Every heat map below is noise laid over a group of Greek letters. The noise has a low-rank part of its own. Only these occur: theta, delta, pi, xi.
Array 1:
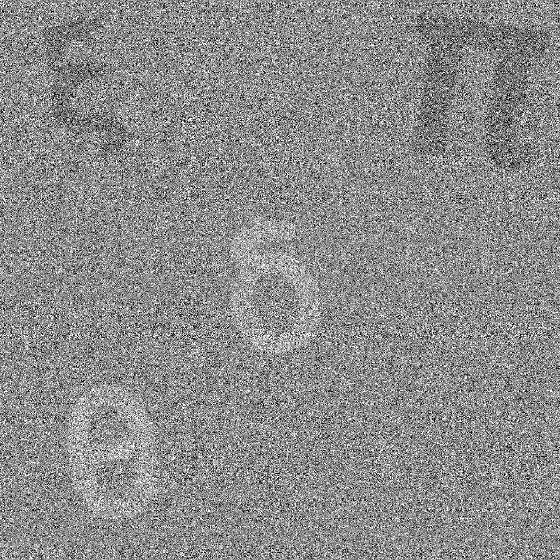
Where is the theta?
bottom left
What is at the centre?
delta
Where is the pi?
top right
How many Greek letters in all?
4
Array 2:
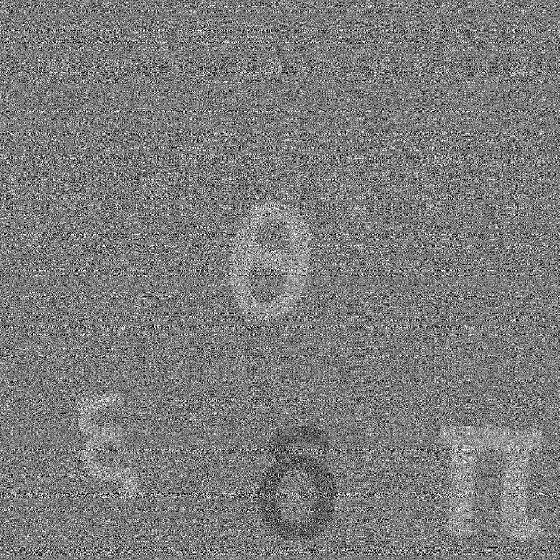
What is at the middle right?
nothing
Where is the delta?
bottom middle
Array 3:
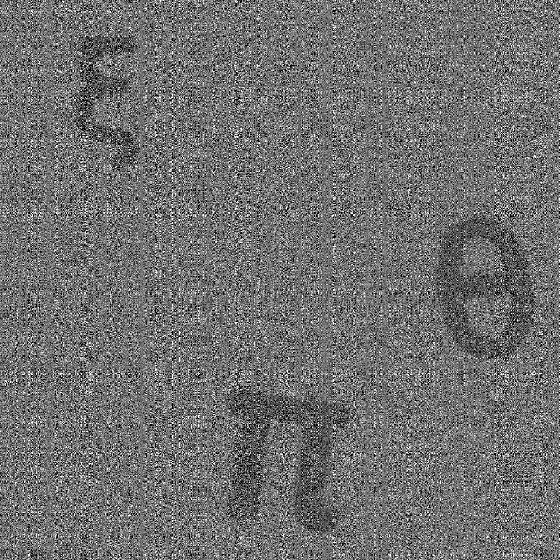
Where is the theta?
middle right
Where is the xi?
top left
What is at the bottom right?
nothing
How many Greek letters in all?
3
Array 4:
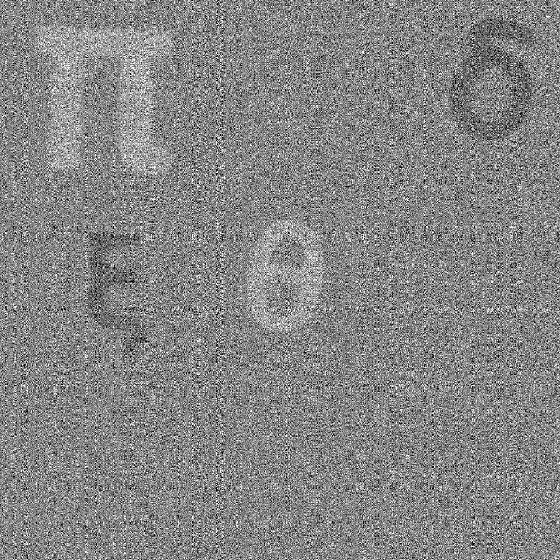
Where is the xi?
middle left
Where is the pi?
top left
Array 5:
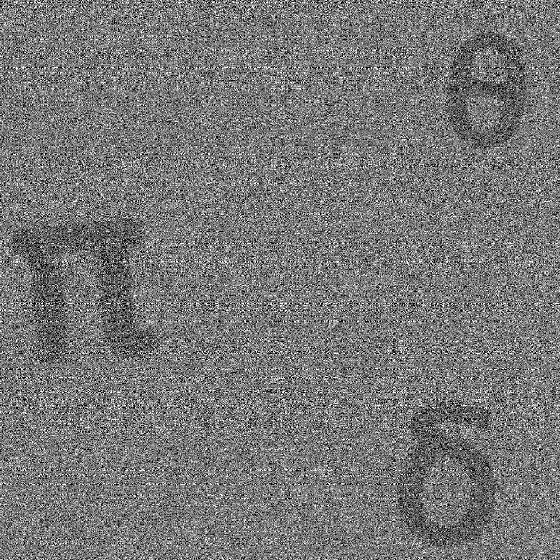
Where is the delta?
bottom right
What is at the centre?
nothing
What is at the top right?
theta
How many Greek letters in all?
3
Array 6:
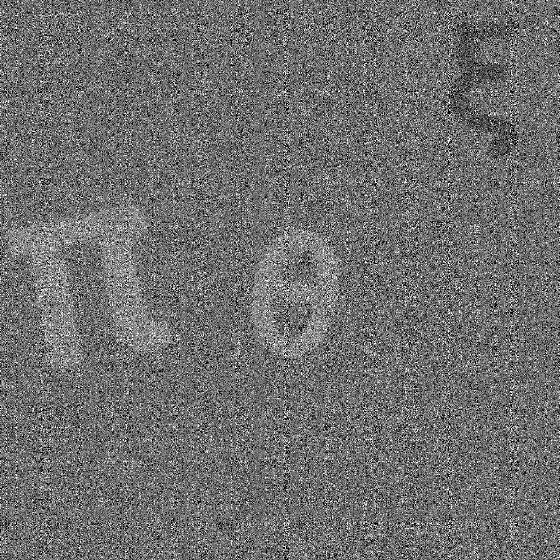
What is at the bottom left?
nothing
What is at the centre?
theta
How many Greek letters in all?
3
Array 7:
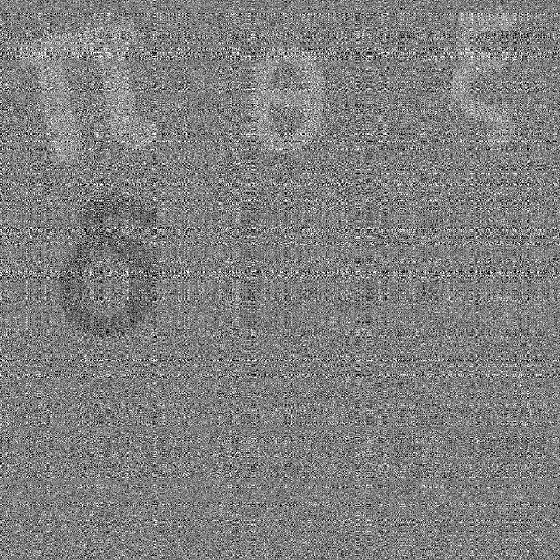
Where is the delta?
middle left
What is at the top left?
pi
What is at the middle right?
nothing
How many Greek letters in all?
4
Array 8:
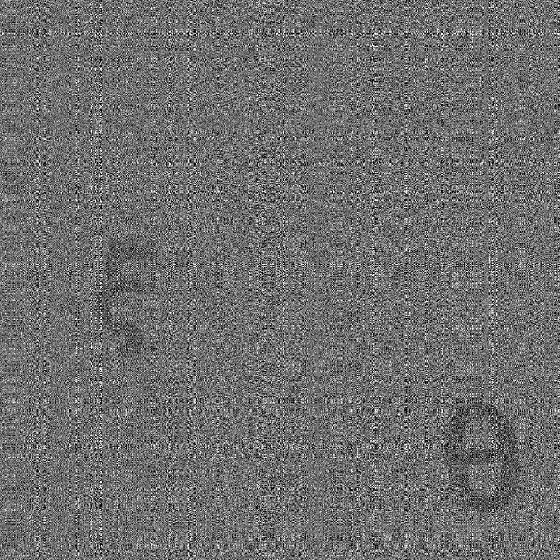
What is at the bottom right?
theta
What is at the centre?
nothing
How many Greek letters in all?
2
